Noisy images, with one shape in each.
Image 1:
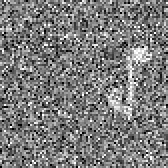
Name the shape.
musical note
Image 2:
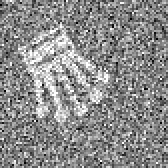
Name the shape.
chess queen
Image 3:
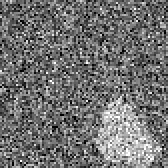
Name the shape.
cloud
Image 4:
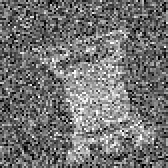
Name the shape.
chess rook
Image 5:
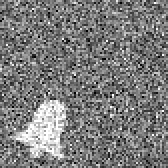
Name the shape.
bell
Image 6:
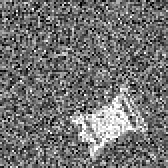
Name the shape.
chess rook
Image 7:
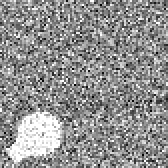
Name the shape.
light bulb
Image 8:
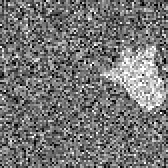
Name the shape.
bell
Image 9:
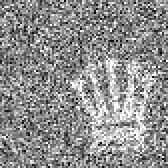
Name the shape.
chess queen
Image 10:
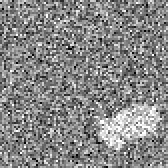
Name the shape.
footprint
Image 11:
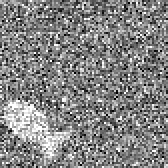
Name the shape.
fish
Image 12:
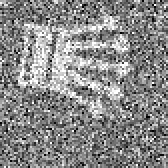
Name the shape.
chess queen
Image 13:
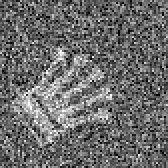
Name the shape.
chess queen
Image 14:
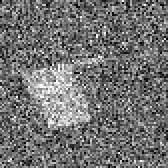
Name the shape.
flag
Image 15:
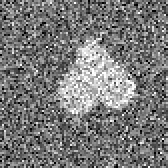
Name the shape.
heart
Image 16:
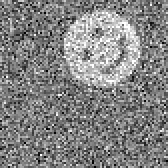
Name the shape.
smiling face
